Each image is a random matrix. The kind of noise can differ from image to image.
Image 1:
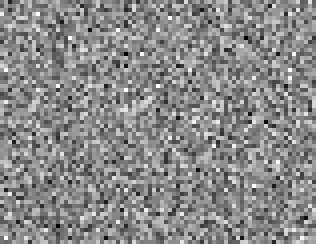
independent entries
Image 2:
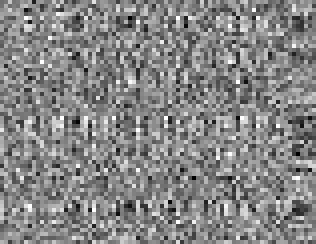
low rank plus noise
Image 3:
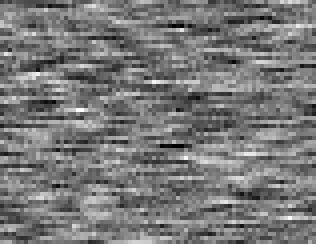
streaked along the rows
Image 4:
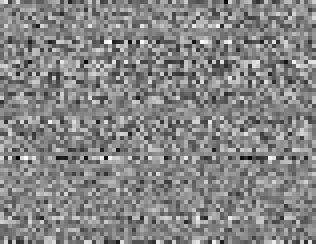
rows of uneven size
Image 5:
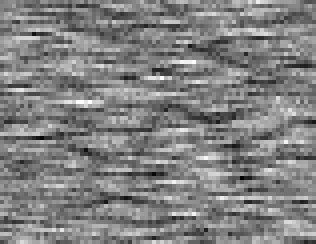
streaked along the rows
